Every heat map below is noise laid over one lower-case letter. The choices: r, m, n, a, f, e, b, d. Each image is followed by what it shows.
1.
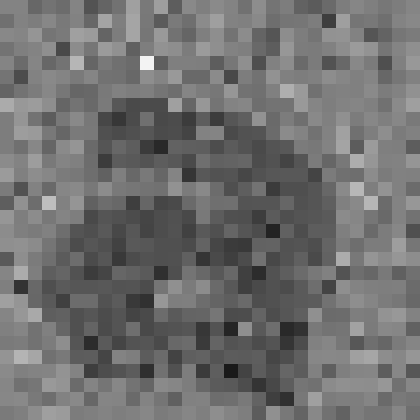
a
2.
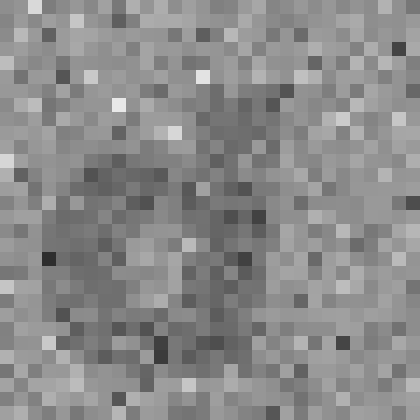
d
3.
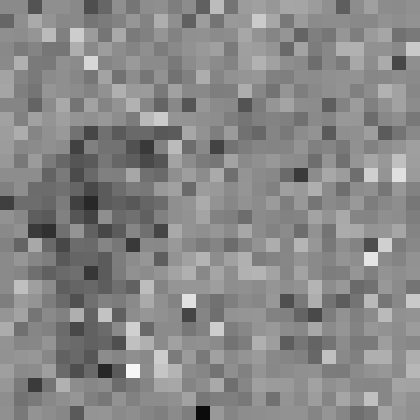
f
